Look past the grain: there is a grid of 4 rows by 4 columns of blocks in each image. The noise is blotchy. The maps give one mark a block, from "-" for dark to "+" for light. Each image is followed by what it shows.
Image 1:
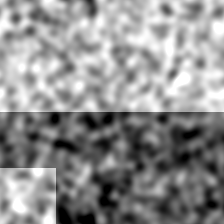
+ + + +
+ + + +
- - - -
+ - - -
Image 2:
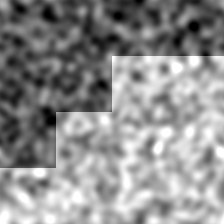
- - - -
- - + +
- + + +
+ + + +
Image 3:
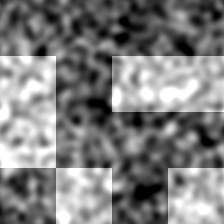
- - - -
+ - + +
+ - - -
- + - +
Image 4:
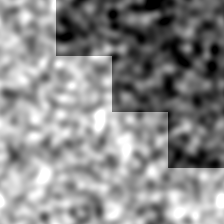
+ - - -
+ + - -
+ + + -
+ + + +
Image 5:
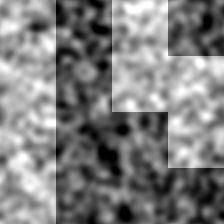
+ - + -
+ - + +
+ - - +
+ - - -
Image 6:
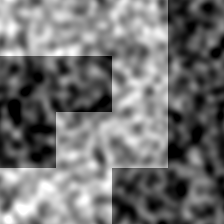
+ + + -
- - + -
- + + -
+ + - -
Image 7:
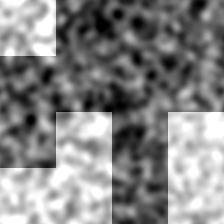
+ - - -
- - - -
- + - +
+ + - +
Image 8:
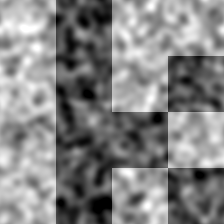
+ - + +
+ - + -
+ - - +
+ - + -
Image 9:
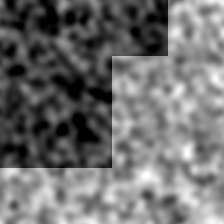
- - - +
- - + +
- - + +
+ + + +
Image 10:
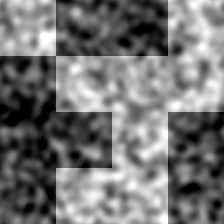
+ - - +
- + + +
- - + -
- + + -
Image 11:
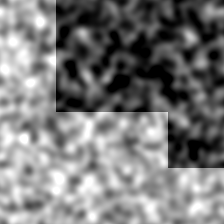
+ - - -
+ - - -
+ + + -
+ + + +
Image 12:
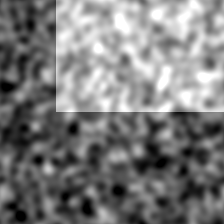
- + + +
- + + +
- - - -
- - - -
